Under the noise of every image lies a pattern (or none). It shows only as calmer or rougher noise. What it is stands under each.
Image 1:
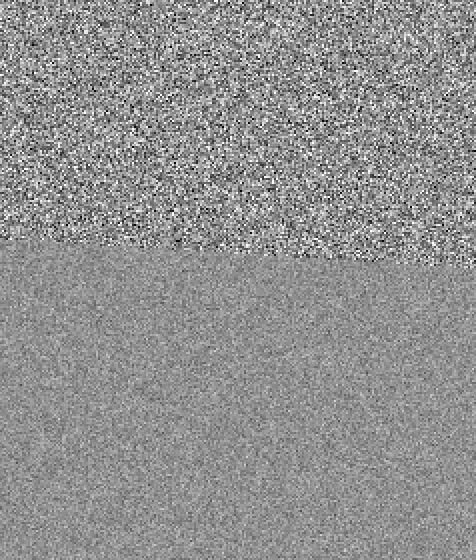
a sharp edge
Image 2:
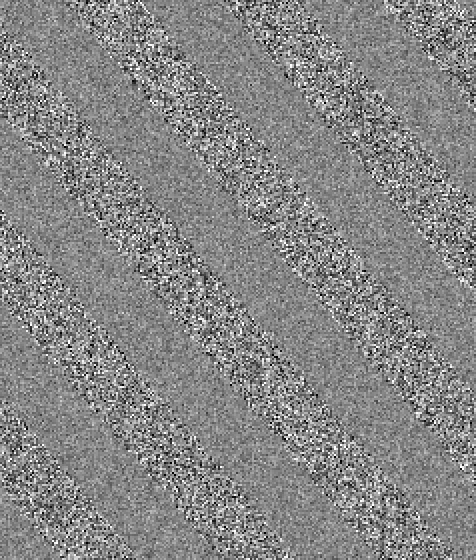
diagonal stripes
